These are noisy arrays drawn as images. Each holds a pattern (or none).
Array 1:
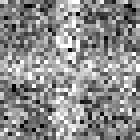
bands of rows crossing bands of columns
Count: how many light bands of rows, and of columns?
1 and 1
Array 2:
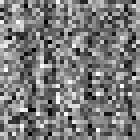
bands of columns
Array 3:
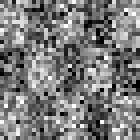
a checkerboard
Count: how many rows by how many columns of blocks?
3 by 5
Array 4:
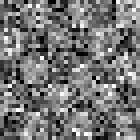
a checkerboard
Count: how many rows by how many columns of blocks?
5 by 6
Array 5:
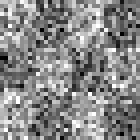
a checkerboard
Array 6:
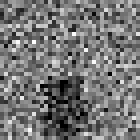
one block
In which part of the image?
bottom middle
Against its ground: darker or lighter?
darker
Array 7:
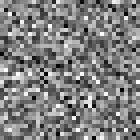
only noise
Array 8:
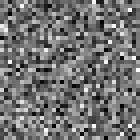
only noise
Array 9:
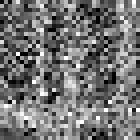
bands of rows crossing bands of columns
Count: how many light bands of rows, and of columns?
1 and 3
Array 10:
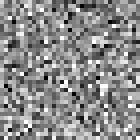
only noise
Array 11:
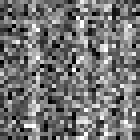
bands of columns
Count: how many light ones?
4
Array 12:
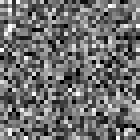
only noise
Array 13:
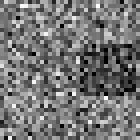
one block
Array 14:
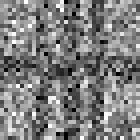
bands of rows crossing bands of columns
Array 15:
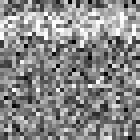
one band of rows
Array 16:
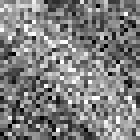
a diagonal band
